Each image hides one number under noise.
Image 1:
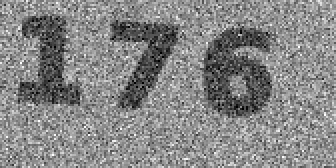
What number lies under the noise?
176
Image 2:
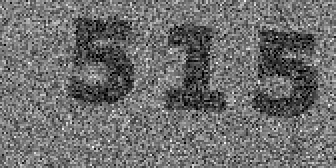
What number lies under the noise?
515
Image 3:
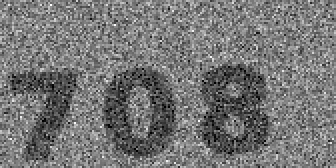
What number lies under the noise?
708
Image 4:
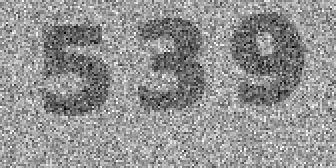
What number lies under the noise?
539
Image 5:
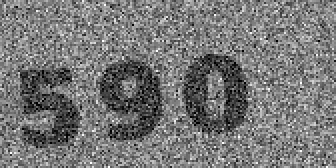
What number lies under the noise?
590
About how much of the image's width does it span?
two thirds
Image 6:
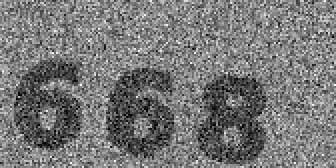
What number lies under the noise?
668
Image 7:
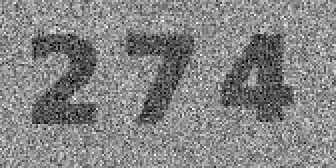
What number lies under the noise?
274
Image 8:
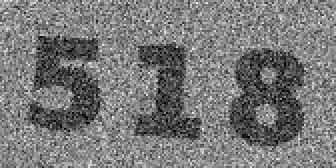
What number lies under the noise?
518
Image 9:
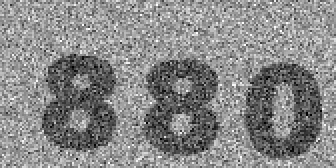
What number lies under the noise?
880
